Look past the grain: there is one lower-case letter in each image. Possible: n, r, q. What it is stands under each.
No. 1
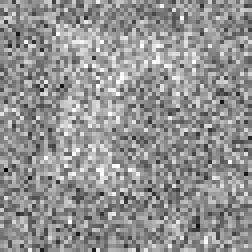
light r
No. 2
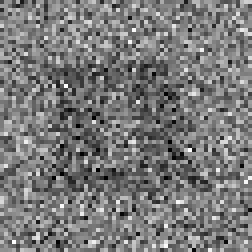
dark n
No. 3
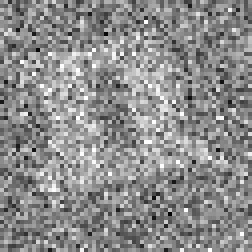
light n
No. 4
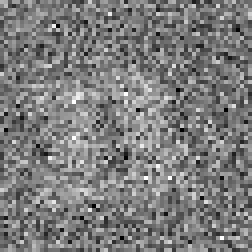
light n
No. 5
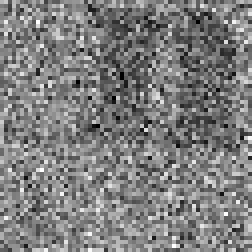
dark n
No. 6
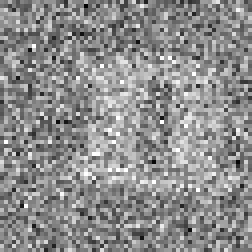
light n
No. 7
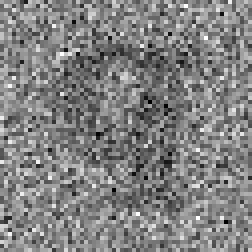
dark q
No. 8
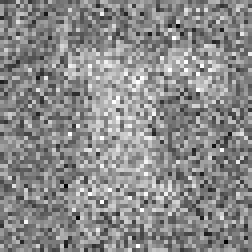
light r
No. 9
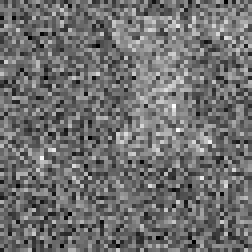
light r
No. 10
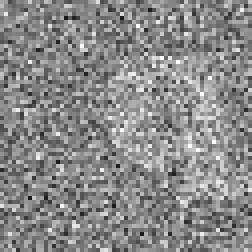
light q
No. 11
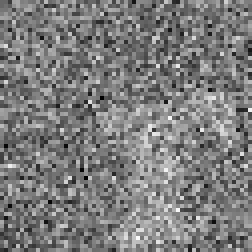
light r
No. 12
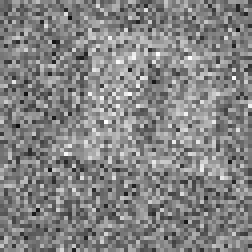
light n
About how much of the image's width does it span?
two thirds
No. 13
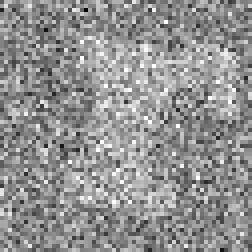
light r
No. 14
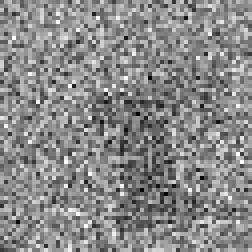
dark r
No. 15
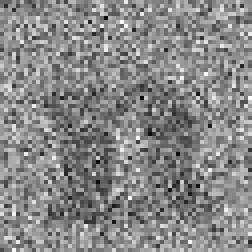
dark n
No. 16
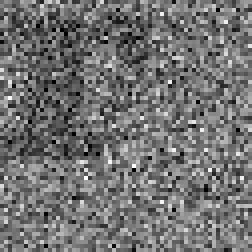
dark r
